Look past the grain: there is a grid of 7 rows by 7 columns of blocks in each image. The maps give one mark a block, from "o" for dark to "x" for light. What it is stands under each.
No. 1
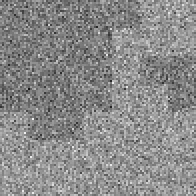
o o o o o x x
o o o o x x x
o o o o x o o
o o o o x x o
x o o x x x x
x x x x x x x
x x x x x x x
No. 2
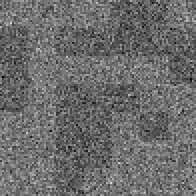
x x x x o o x
o x o o o o o
o x x x x x o
o x o o o x x
x x o o x o x
x x o o x x x
x x o x x x x
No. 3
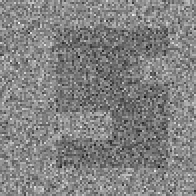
x x x x x x x
x x o o o o x
x x o o o x x
x x o o o o x
x x x x o o x
x x o o o o x
x x x x x x x
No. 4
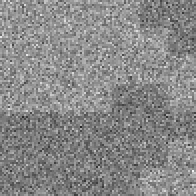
x x x x x o o
x x x x x x o
x x x x x x x
x x x x o o x
o o o o o o o
o o o o o o x
o o o o o x x
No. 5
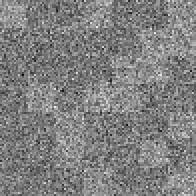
x o o x o o x
o o o o o x x
o o o o x x o
o x o x x o o
o o x o o o x
o o x o o x o
o o o x o o x
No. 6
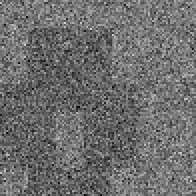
x x x x x x x
x o o o x x x
x o o o x x x
o o o o o x x
o o x o o x x
o o x o o x x
x o o o x x x
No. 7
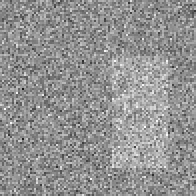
o o o o o o o
o o o o o o o
o o o o x x o
o o o o x x o
o o o o x x o
o o o o x x o
o o o o o o o
